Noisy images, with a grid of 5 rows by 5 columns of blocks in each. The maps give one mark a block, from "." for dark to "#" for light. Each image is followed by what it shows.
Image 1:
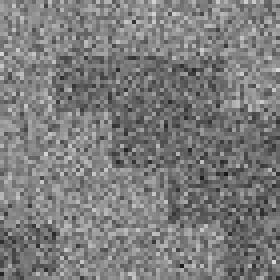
#####
#...#
##...
###..
.###.
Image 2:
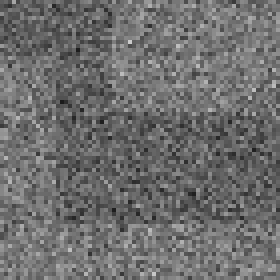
..###
#.###
#....
#....
#####
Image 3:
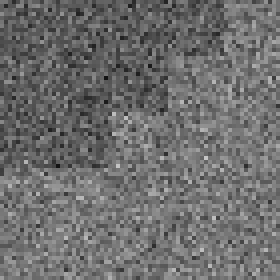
....#
...##
..###
#####
#####
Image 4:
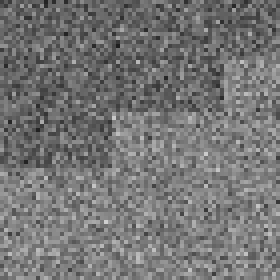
.....
....#
..###
#####
#####
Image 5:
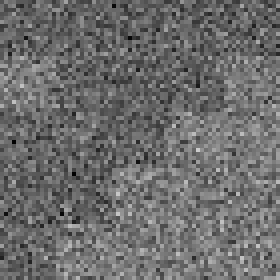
.....
#...#
...##
..###
.####
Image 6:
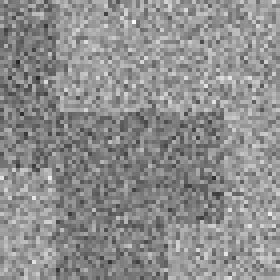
.####
.####
....#
#...#
#..##
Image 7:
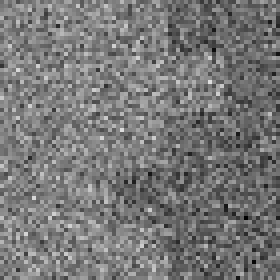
###..
####.
###..
##...
###..
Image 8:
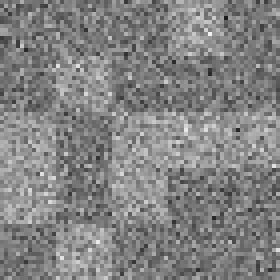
...#.
.#...
#.###
#.#..
.#...
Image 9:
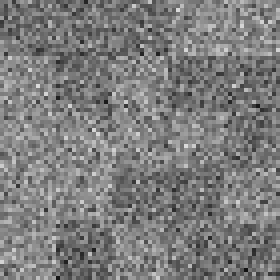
...##
#.#..
####.
##..#
#.#..
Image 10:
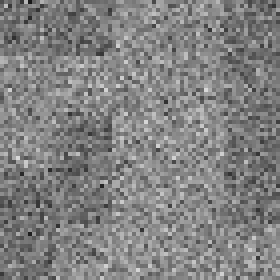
..##.
####.
#.##.
..##.
.####
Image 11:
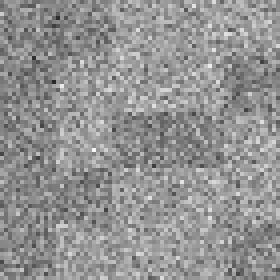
..###
.###.
.#..#
..###
.###.
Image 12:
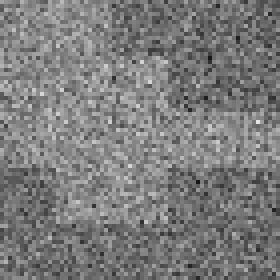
##...
###..
#####
.##..
.....
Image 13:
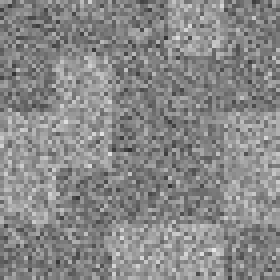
...#.
.#...
##..#
#...#
..##.
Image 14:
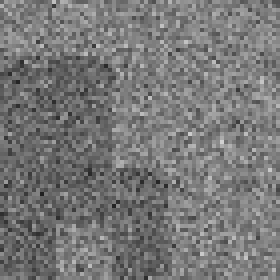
#####
..###
..###
...##
.#.##
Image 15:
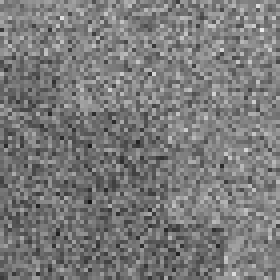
#####
.####
...##
...##
....#
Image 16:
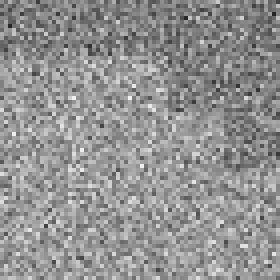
.....
###..
####.
#####
#####
